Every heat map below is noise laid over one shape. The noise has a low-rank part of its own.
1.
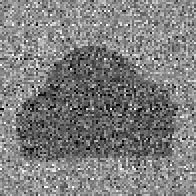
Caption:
dark cloud
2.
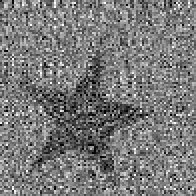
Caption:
dark star
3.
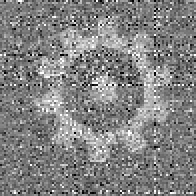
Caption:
light gear
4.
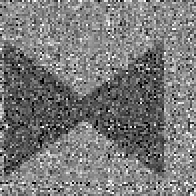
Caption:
dark bow tie
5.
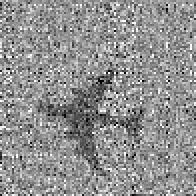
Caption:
dark airplane
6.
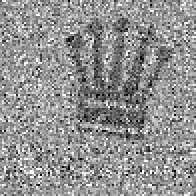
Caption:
dark chess queen
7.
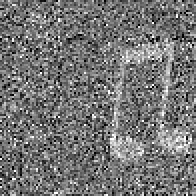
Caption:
light pair of musical notes
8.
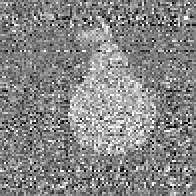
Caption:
light pear
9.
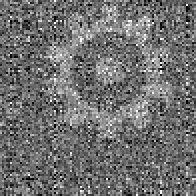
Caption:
light gear
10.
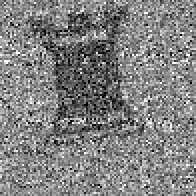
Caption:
dark chess rook
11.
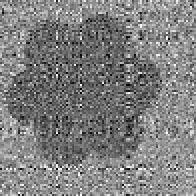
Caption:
dark flower
